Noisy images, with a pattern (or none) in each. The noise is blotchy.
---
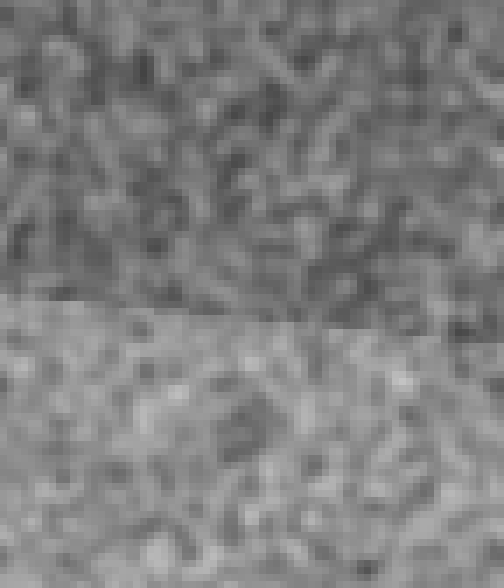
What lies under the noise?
a sharp edge
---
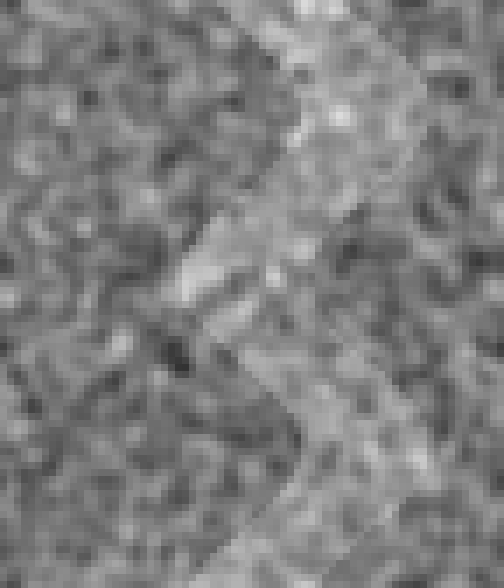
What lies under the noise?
a wavy band
